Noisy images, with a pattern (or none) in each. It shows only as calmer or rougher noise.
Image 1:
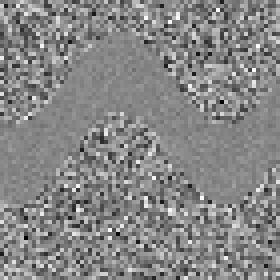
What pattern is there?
a wavy band
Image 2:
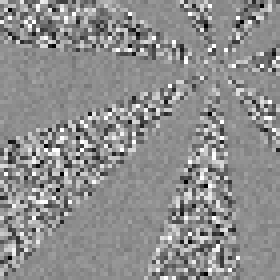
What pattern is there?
spokes from one point
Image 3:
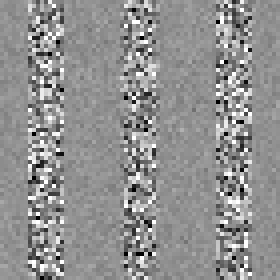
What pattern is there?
vertical stripes
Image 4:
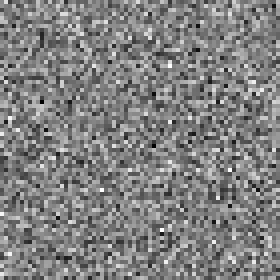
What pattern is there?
only noise
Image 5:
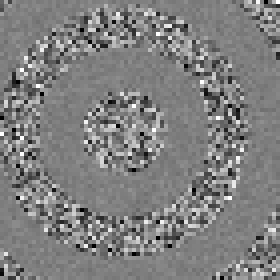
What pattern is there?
rings round one point
